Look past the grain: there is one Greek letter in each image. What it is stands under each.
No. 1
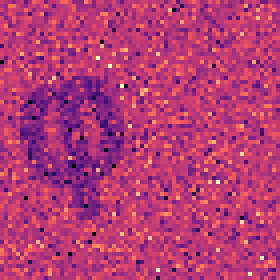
phi
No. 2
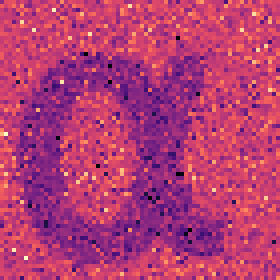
alpha
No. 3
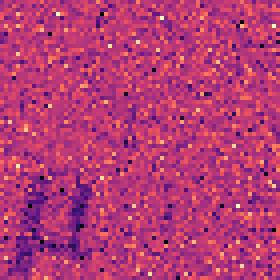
mu
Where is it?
bottom left
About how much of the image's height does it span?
a third
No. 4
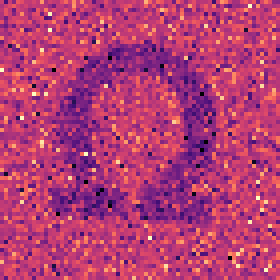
omega
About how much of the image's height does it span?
two thirds
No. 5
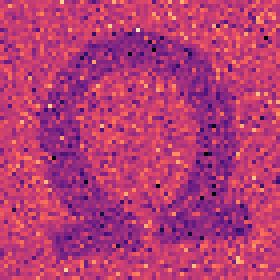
omega
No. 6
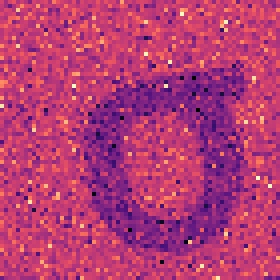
sigma
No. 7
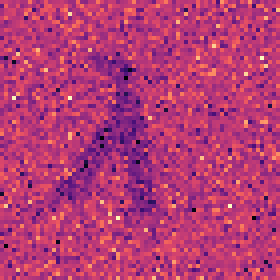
lambda
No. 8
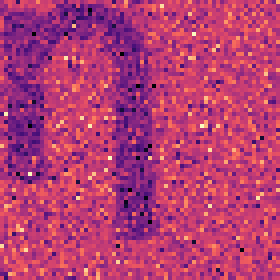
eta
